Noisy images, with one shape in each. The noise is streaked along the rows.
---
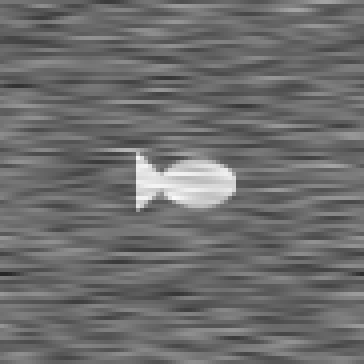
fish
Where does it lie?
centre
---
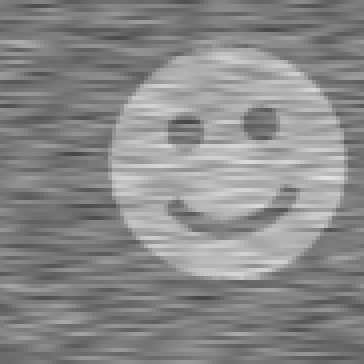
smiling face
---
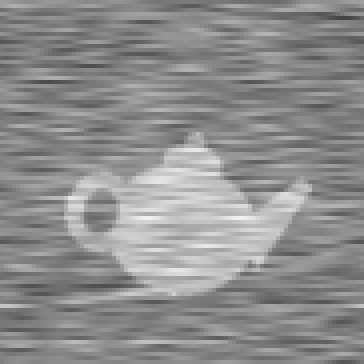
teapot
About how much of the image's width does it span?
two thirds
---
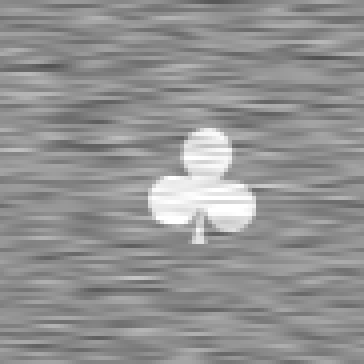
club
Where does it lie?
centre
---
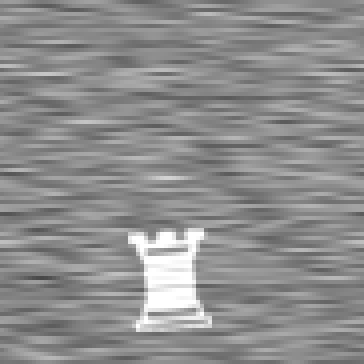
chess rook
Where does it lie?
bottom middle
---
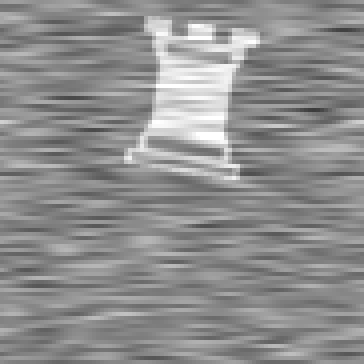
chess rook
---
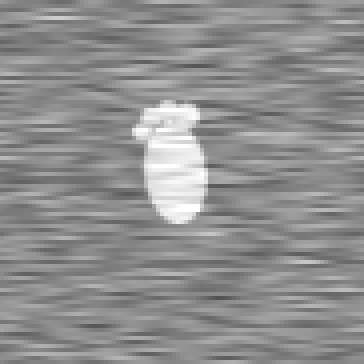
footprint
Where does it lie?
centre
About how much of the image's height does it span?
a third
